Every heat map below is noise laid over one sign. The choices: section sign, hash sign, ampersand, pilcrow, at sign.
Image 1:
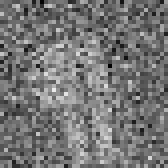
pilcrow
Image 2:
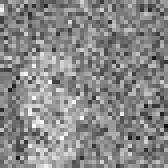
section sign
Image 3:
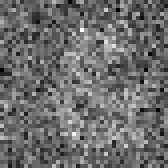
ampersand
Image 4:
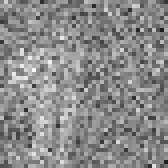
pilcrow
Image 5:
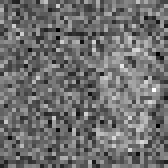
section sign
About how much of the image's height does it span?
two thirds
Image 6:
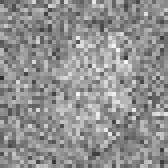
hash sign
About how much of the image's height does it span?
two thirds
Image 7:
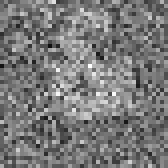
ampersand
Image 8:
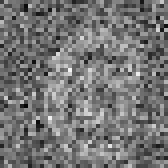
at sign
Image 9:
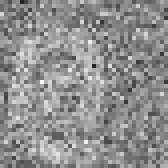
at sign
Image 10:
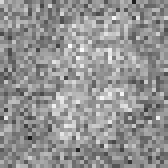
hash sign
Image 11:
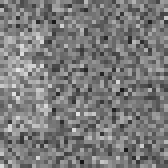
section sign
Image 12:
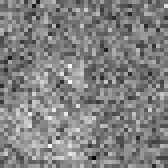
ampersand
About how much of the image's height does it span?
two thirds
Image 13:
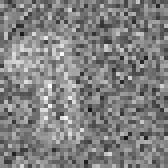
pilcrow
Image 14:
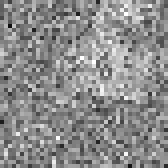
ampersand
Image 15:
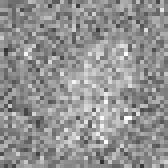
hash sign
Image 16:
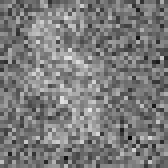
section sign
